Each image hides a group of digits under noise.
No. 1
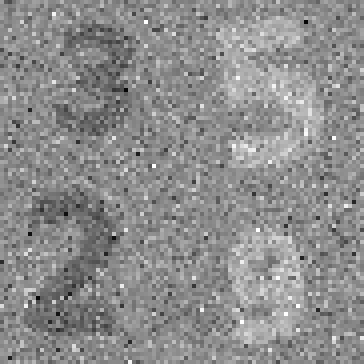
top left: dark 3; top right: light 5; bottom left: dark 2; bottom right: light 9
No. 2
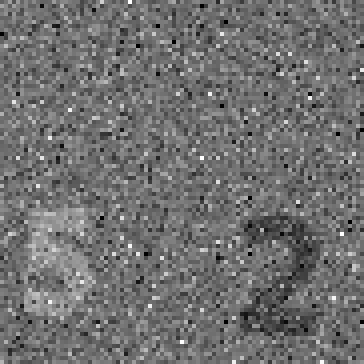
bottom left: light 5; bottom right: dark 2
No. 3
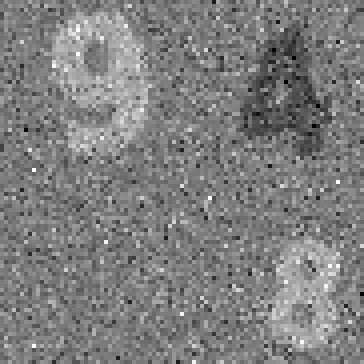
top left: light 9; top right: dark 4; bottom right: light 8
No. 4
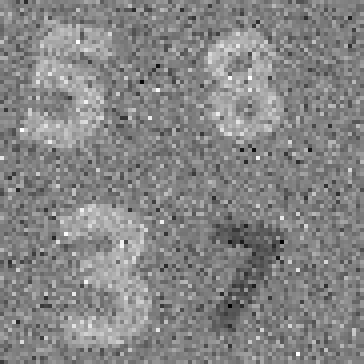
top left: light 5; top right: light 8; bottom left: light 3; bottom right: dark 7
